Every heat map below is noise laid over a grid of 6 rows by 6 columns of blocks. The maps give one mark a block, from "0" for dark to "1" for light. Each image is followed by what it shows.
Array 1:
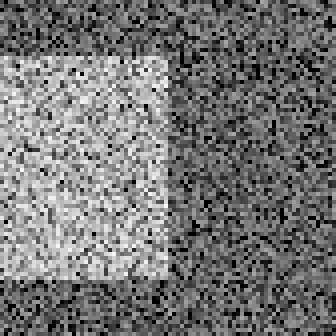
000000
111000
111000
111000
111000
000000
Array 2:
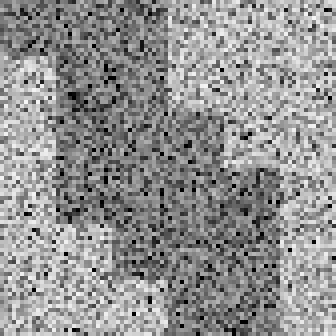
000111
100111
100011
100001
110001
111001
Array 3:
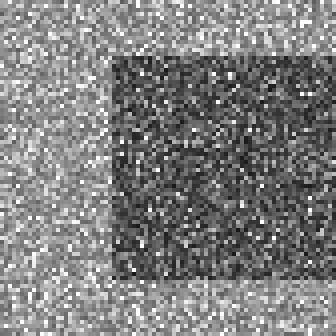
111111
110000
110000
110000
110000
111111
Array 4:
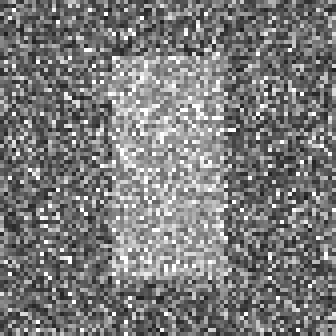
000000
001100
001100
001100
001100
000000
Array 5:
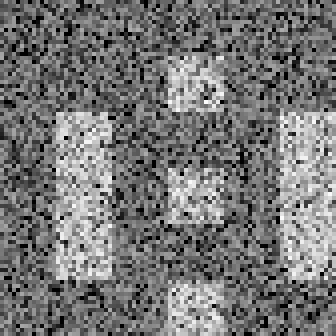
000000
000100
010001
010101
010001
000100
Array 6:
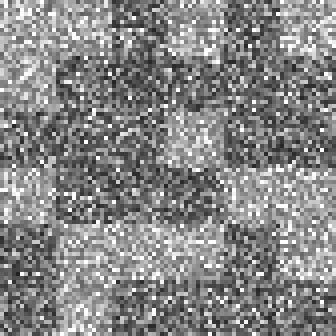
110101
100000
000100
100011
011101
010000
